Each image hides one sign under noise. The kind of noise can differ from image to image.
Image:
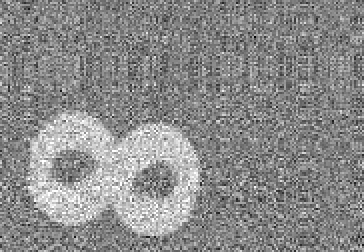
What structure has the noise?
low rank plus noise
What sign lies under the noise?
infinity sign
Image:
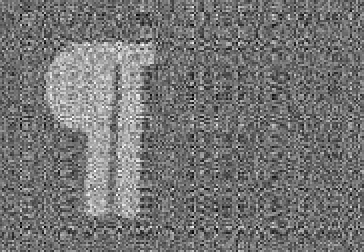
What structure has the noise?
low rank plus noise
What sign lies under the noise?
pilcrow
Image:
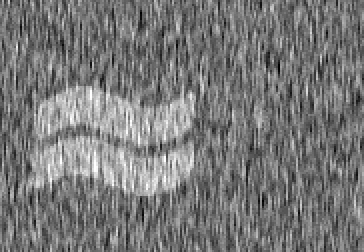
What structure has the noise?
streaked along the columns
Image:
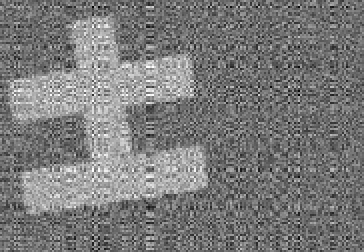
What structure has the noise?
low rank plus noise
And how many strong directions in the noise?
one
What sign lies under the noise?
plus-minus sign
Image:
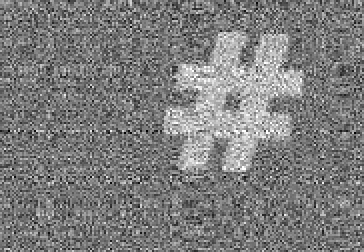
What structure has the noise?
low rank plus noise
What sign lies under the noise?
hash sign
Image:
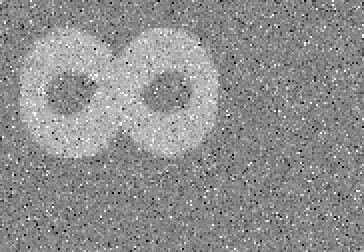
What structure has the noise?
heavy tails
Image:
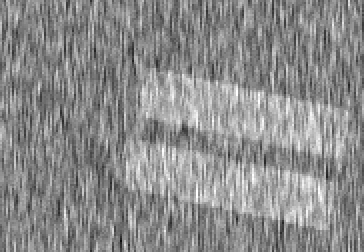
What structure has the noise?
streaked along the columns
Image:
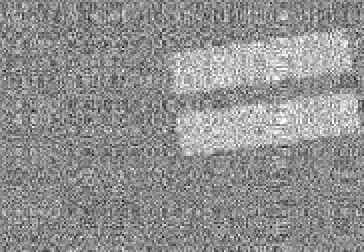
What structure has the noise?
low rank plus noise
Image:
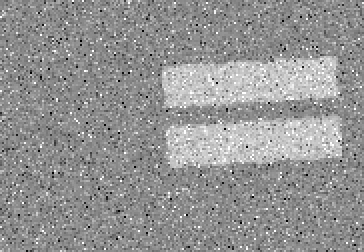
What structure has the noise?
heavy tails
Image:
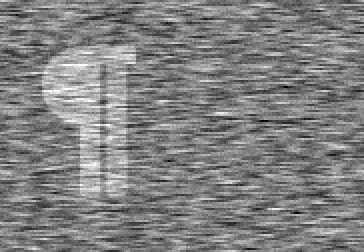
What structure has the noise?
streaked along the rows
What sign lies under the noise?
pilcrow
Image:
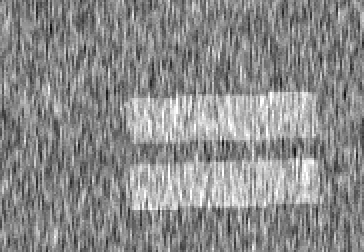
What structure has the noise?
streaked along the columns
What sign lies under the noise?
equals sign
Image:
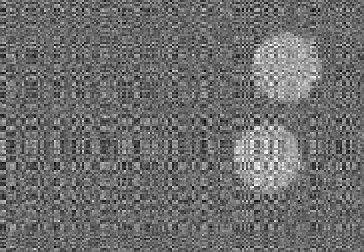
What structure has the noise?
low rank plus noise
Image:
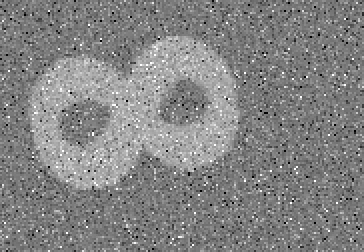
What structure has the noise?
heavy tails
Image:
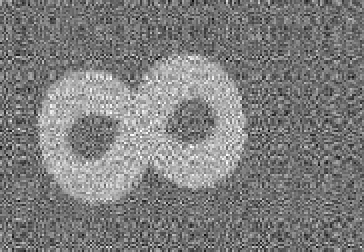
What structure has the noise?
low rank plus noise
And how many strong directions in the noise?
two
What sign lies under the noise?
infinity sign
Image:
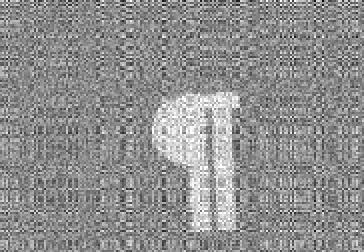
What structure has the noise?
low rank plus noise
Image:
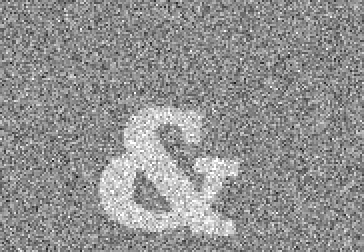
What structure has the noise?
independent entries
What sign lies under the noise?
ampersand
